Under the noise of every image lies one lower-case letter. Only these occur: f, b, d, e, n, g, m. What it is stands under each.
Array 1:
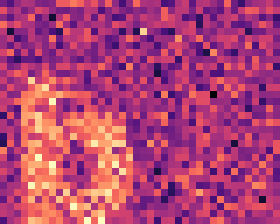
b
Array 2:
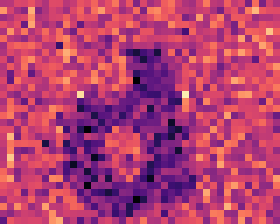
d
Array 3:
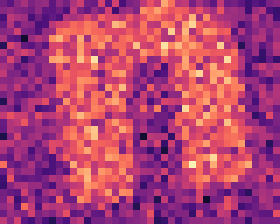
n
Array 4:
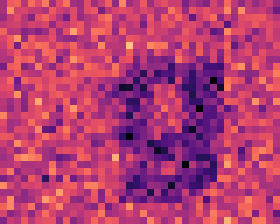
g
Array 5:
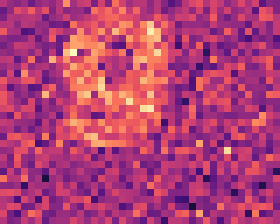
g
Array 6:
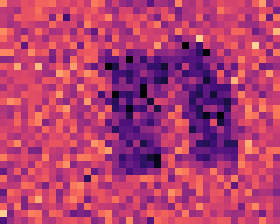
n
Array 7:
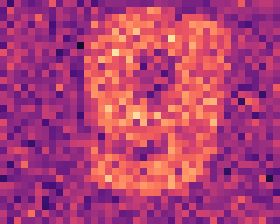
g
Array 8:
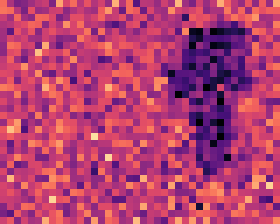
f
